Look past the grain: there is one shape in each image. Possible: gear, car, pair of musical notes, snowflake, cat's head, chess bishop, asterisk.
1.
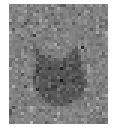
cat's head
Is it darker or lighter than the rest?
darker
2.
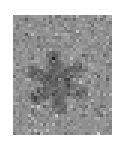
asterisk
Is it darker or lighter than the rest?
darker
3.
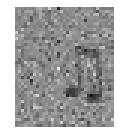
pair of musical notes
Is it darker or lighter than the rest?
darker
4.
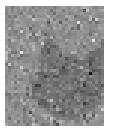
cat's head
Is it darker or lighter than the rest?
darker
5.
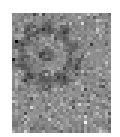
gear
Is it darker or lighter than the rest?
darker
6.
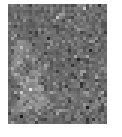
chess bishop
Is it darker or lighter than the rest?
lighter
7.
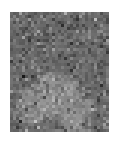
car
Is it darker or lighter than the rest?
lighter
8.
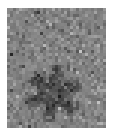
asterisk
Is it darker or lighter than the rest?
darker
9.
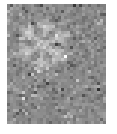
snowflake
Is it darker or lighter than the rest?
lighter
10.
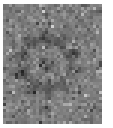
gear
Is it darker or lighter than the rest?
darker
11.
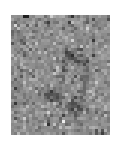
pair of musical notes
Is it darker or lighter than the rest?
darker
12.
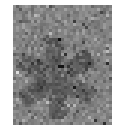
asterisk
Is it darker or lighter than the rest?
darker
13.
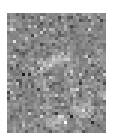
pair of musical notes
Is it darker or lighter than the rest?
lighter
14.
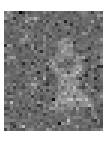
chess bishop
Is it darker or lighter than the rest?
lighter
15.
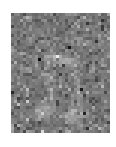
pair of musical notes
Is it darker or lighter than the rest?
lighter
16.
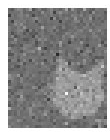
cat's head
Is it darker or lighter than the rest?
lighter
